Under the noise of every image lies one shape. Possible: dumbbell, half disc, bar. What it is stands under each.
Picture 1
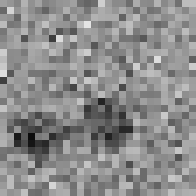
dumbbell
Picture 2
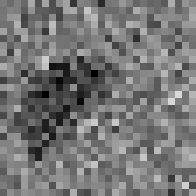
half disc
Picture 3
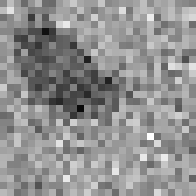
half disc
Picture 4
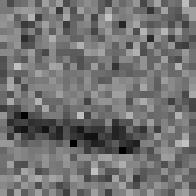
bar
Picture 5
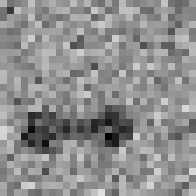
dumbbell
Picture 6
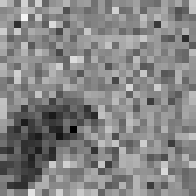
half disc
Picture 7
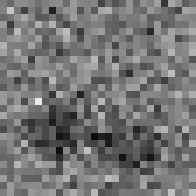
dumbbell
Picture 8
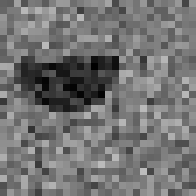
half disc
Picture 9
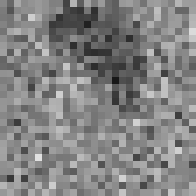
half disc
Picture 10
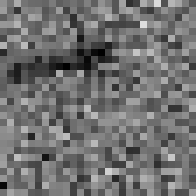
bar
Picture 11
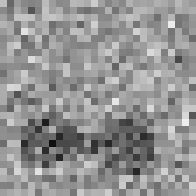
dumbbell
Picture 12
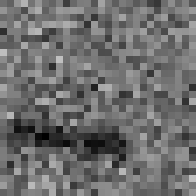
bar
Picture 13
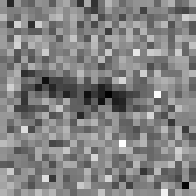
bar
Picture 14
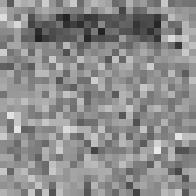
bar
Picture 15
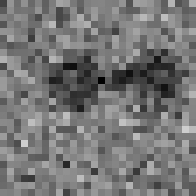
dumbbell
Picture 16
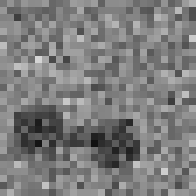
dumbbell
